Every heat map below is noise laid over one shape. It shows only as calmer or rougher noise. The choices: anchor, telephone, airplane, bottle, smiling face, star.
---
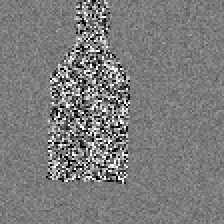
bottle
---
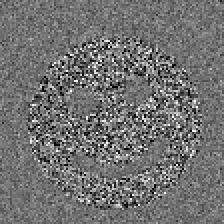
smiling face
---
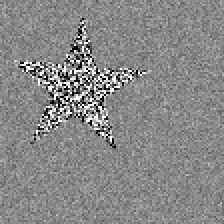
star
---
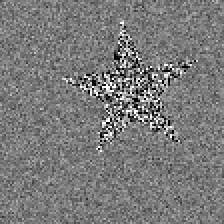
star
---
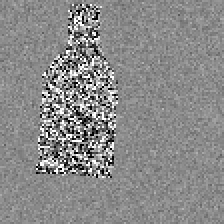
bottle
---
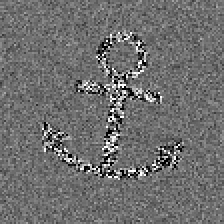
anchor
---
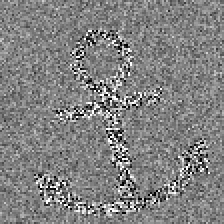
anchor
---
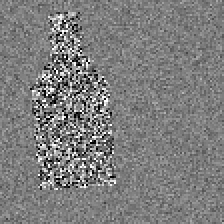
bottle
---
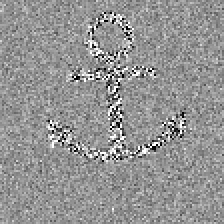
anchor
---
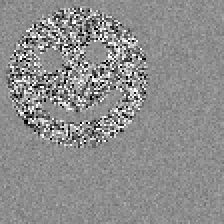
smiling face
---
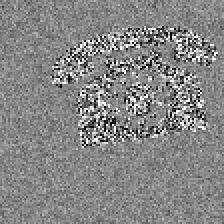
telephone
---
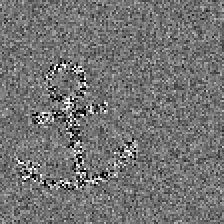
anchor
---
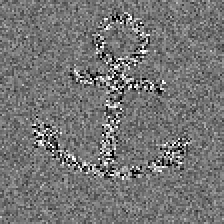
anchor
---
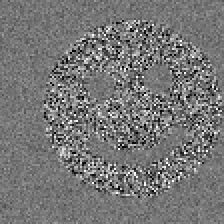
smiling face
